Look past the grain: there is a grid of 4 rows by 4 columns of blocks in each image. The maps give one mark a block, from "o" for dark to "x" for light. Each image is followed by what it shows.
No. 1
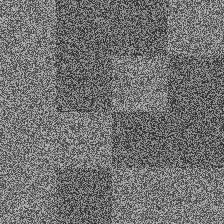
x o o x
x o x o
x x o o
x o x x
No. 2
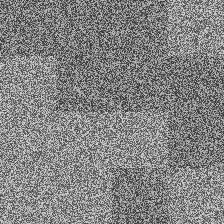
o o o x
x o o o
x x x o
x x o x
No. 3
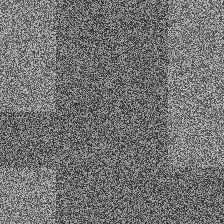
x o o x
x o o x
o o o x
x o o o
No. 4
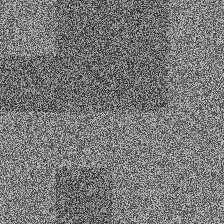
x o o x
o o o x
x x x x
x o x x
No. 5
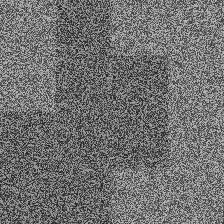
x o x x
x o o x
o o o x
o o x x
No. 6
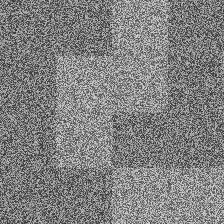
o o x o
o x x o
o x o o
o o x x
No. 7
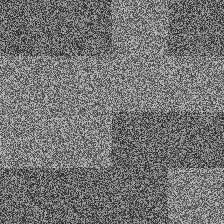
o o x o
x x x x
x x o o
o o o x
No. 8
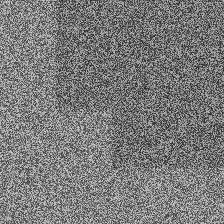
x o o o
x o o o
x x o o
x x x x
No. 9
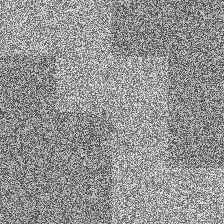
x x o o
o x x o
o o x o
o o x x
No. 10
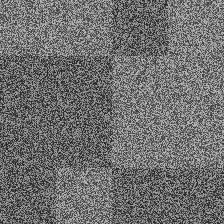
x x o x
o o x x
o o x x
o x o o
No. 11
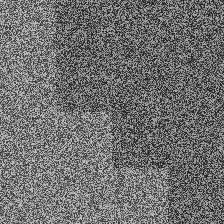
x o o o
x o o o
x x o o
x x x o
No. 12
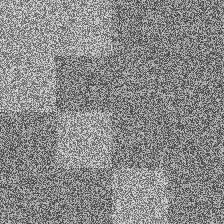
x x o o
x o o o
o x o o
o o x o
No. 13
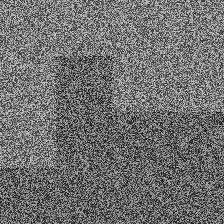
x x x x
x o x x
x o o o
o o o o
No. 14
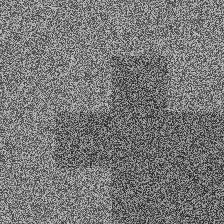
x x x x
x x o x
x o o o
x x o o
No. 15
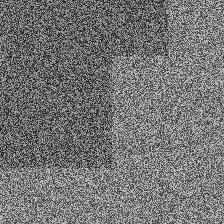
o o o x
o o x x
o o x x
x x x x
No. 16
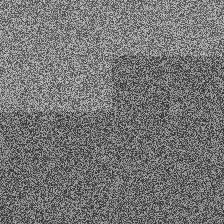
x x x x
x x o o
o o o o
o o o o
